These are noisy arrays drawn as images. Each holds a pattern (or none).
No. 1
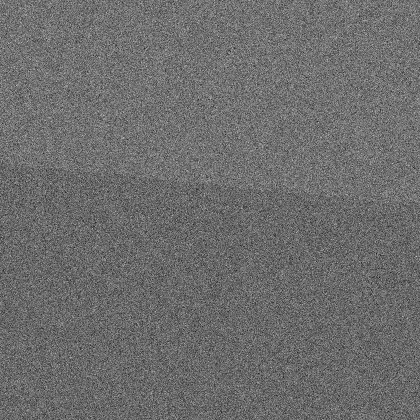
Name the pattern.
a sharp edge
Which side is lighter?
top
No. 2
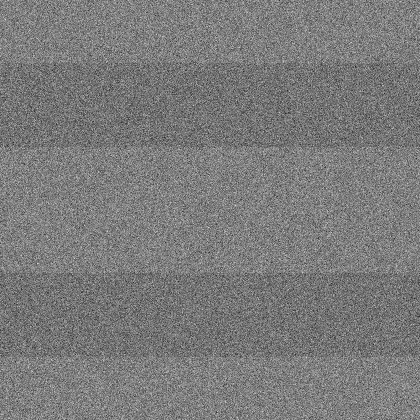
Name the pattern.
horizontal stripes
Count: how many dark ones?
2
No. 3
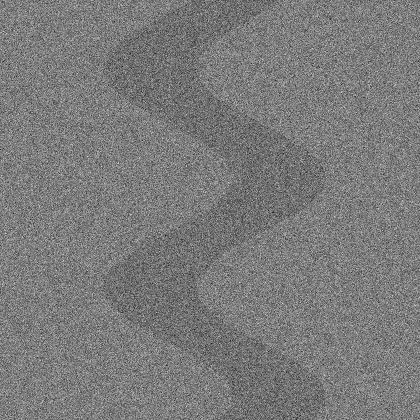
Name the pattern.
a wavy band
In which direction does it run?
top to bottom
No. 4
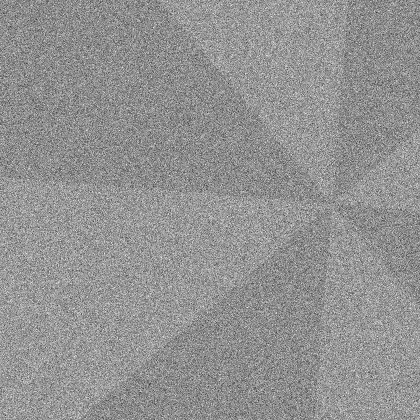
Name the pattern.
spokes from one point
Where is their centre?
middle right
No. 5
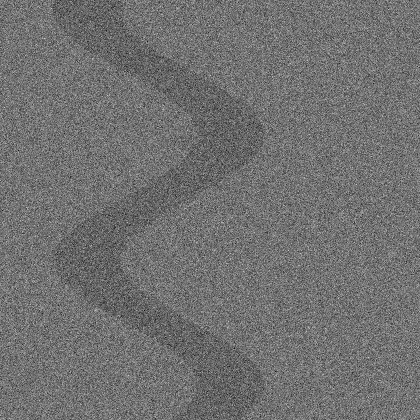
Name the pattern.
a wavy band
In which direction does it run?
top to bottom
